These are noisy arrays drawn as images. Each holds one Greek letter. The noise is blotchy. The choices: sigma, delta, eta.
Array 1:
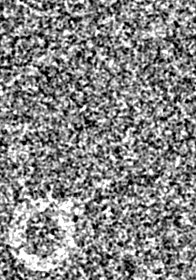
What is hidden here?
light sigma, bottom left
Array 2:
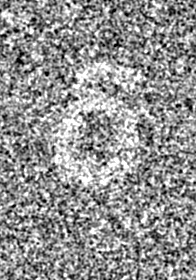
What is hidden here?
light delta, centre
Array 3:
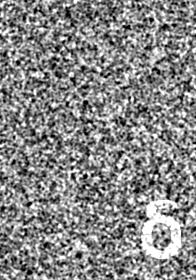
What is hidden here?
light delta, bottom right
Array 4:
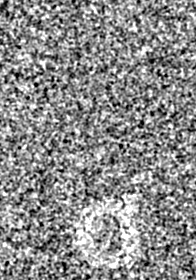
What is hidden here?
light sigma, bottom middle
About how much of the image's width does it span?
a third
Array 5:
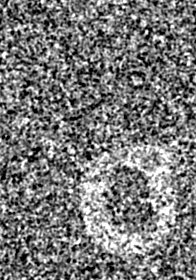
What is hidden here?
light sigma
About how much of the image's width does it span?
half
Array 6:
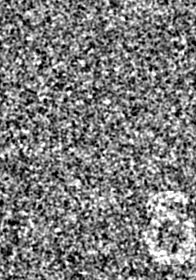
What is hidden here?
light delta, bottom right
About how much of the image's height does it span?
a quarter
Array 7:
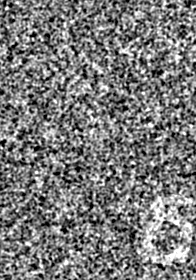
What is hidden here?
light delta, bottom right
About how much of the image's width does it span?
a quarter
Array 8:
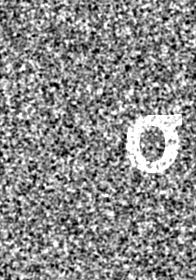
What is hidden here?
light sigma, middle right
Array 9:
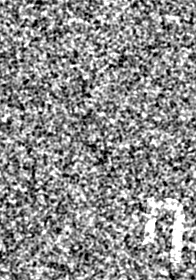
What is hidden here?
light eta, bottom right
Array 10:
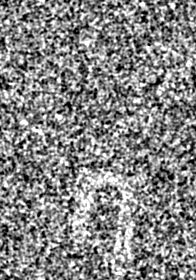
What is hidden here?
light eta, bottom middle
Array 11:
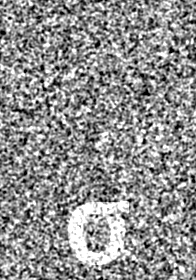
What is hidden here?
light sigma, bottom middle
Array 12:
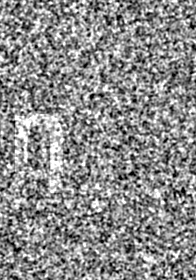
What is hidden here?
light eta, middle left
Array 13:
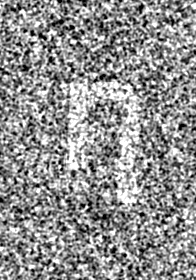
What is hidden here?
light eta, centre
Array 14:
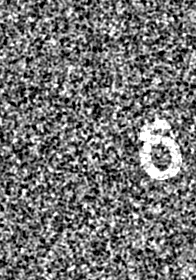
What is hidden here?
light delta, middle right
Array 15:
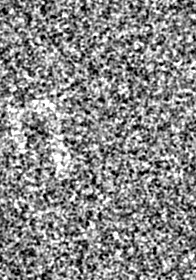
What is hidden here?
light eta, middle left
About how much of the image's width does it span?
a third
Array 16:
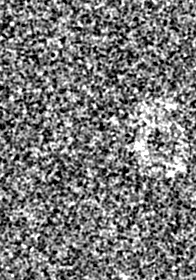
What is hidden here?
light delta, middle right
